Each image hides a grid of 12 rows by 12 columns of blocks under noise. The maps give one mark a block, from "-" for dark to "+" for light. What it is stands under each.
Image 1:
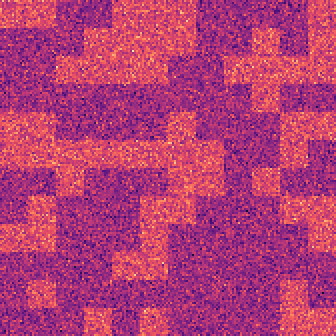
+ + - - + + + - - - - +
- - - + + + + - - + - +
- - + + + + - - + + + +
- - - - - - - - - + - -
+ + - - - - + - - - + +
+ + + + + + + + - - + -
- - + - - - + + - + - -
- + - - - + + - - - + +
+ + - - - + - - - - - +
- - - - + + - - - - - -
- + - - - - - - - - + -
- - - + - + - - - - + +
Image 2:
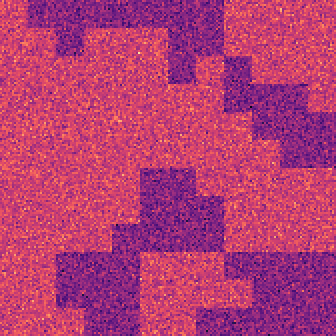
+ - - - - - - - + + + +
+ + - + + + - - + + + +
+ + + + + + - + - + + +
+ + + + + + + + - - - +
+ + + + + + + + + - - -
+ + + + + + + + + + - -
+ + + + + - - + + + + +
+ + + + + - - - + + + +
+ + + + - - - - + + + +
+ + - - - + + + - - - -
+ + - - - + + + + - - -
+ + + - - + + - - - - -
